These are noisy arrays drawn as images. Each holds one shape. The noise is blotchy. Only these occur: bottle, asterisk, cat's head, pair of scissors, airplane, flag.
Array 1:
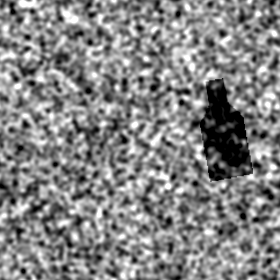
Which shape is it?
bottle
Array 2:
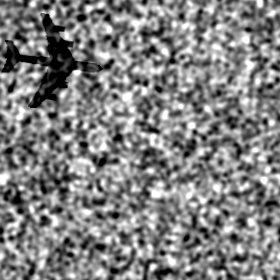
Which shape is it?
airplane
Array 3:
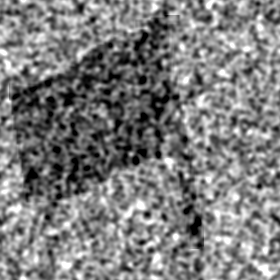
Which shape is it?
flag
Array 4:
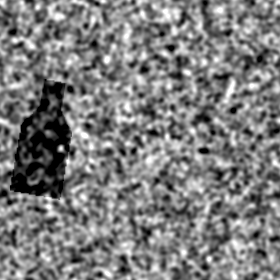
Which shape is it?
bottle
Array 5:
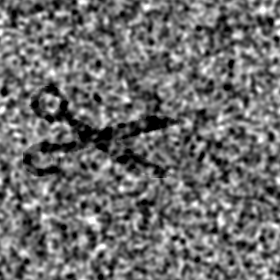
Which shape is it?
pair of scissors
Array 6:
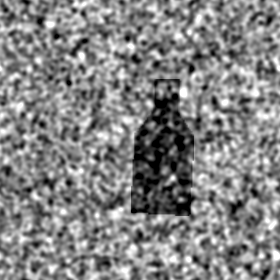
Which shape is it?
bottle
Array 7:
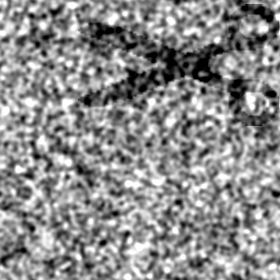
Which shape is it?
pair of scissors
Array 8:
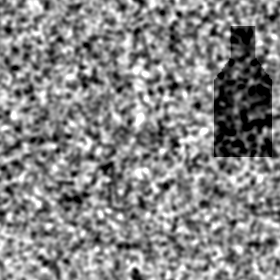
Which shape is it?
bottle
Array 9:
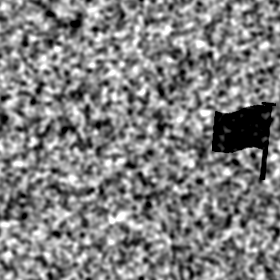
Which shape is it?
flag
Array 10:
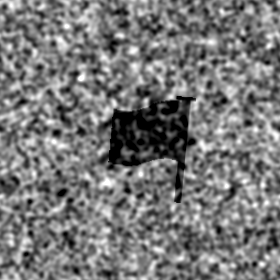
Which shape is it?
flag
